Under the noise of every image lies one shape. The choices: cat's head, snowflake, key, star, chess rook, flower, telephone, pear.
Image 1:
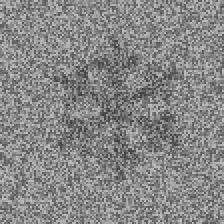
snowflake
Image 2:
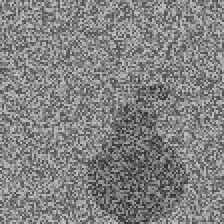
pear
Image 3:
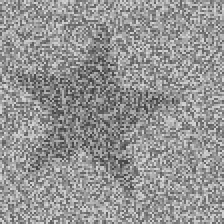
star
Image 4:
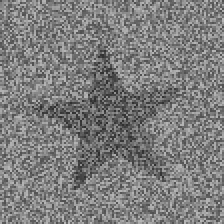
star
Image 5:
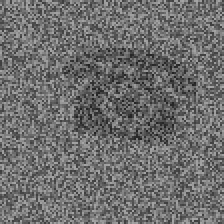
telephone
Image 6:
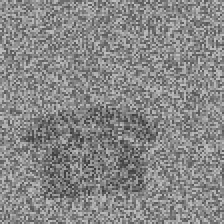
telephone
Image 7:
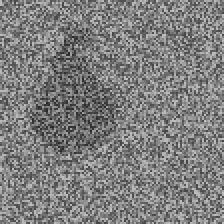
pear
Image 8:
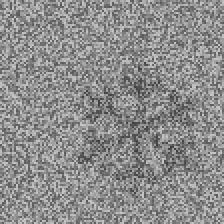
snowflake
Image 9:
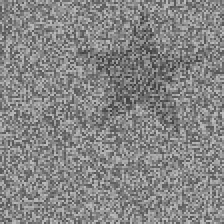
star
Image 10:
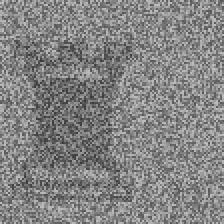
chess rook
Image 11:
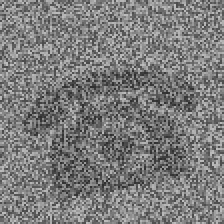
telephone
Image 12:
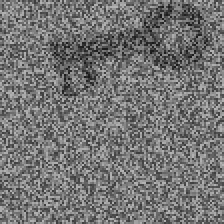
key
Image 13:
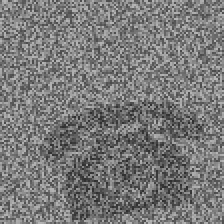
telephone
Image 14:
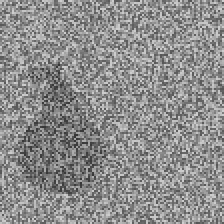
pear
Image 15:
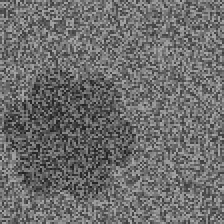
flower
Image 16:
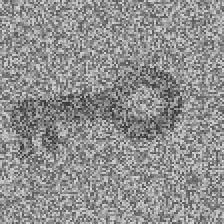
key
